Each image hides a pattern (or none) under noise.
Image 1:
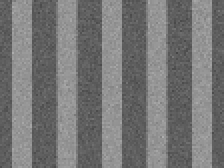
vertical stripes
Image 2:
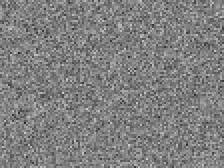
only noise
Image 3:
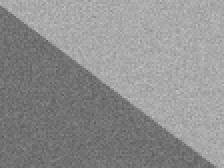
a sharp edge
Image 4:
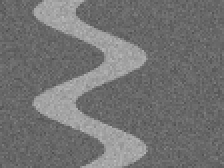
a wavy band
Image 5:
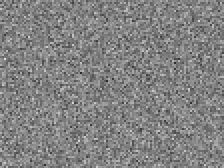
only noise
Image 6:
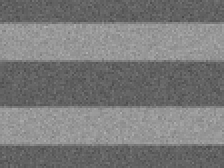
horizontal stripes
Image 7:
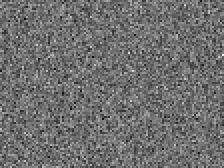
only noise
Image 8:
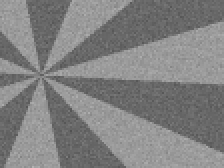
spokes from one point
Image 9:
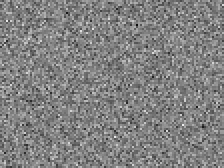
only noise
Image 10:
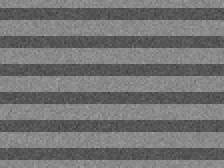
horizontal stripes
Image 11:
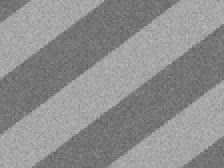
diagonal stripes
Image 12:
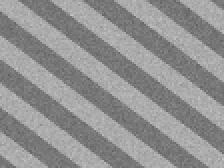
diagonal stripes
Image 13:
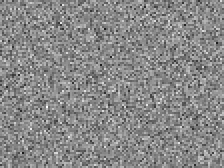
only noise
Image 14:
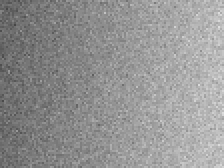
a smooth slope
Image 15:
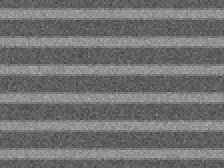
horizontal stripes
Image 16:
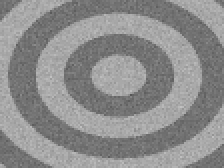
rings round one point
